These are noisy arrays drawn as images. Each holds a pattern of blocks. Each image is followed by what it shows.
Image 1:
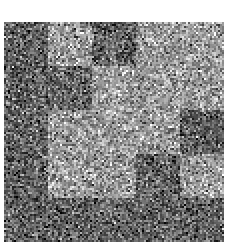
mirrored about the diagonal from the bottom left
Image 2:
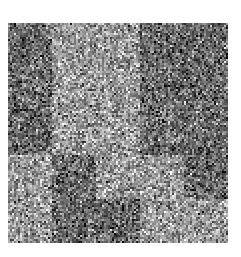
no symmetry
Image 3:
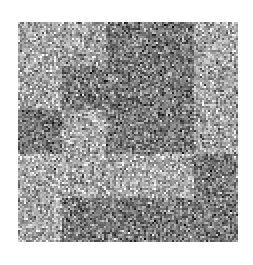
no symmetry
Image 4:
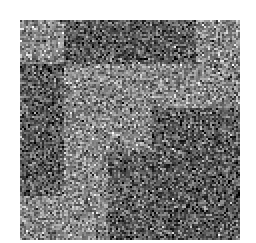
mirrored about the diagonal from the top left
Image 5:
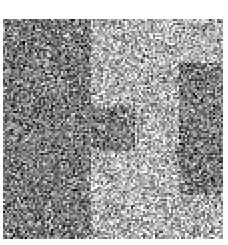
top and bottom mirror each other
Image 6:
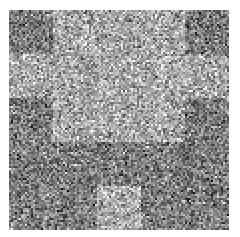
left and right mirror each other
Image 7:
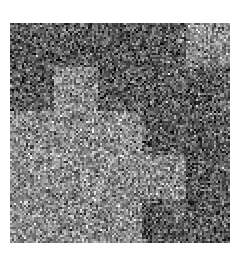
mirrored about the diagonal from the bottom left
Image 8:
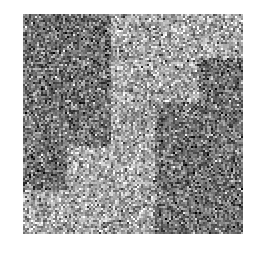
the same after a half turn
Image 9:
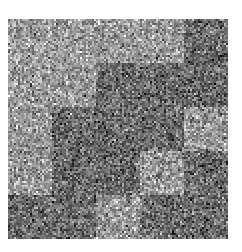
mirrored about the diagonal from the top left
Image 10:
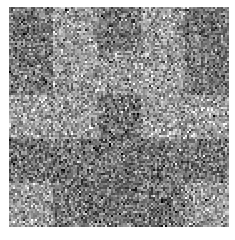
left and right mirror each other
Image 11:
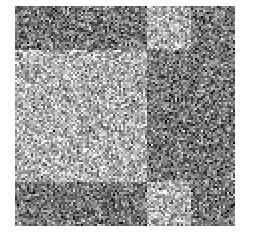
top and bottom mirror each other
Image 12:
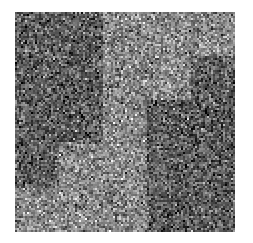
the same after a half turn
